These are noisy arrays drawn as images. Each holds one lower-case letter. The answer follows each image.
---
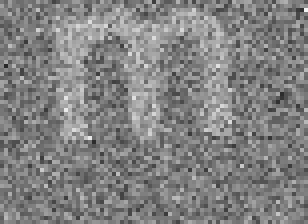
m
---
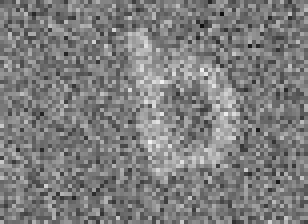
b
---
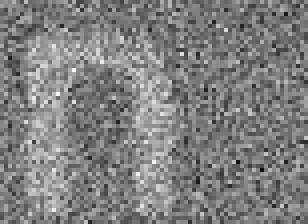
n
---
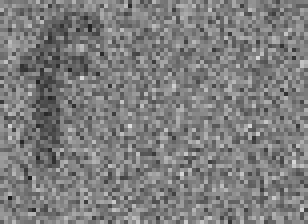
f
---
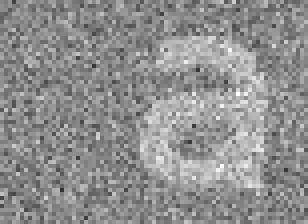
a
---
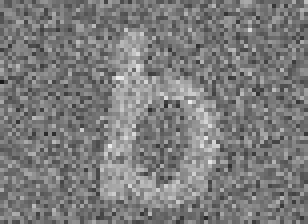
b
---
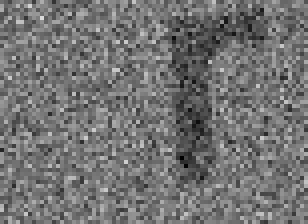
r
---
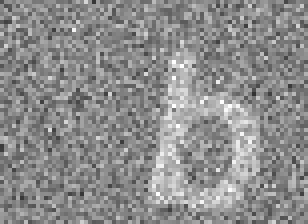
b
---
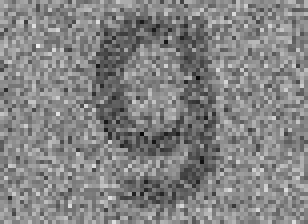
g
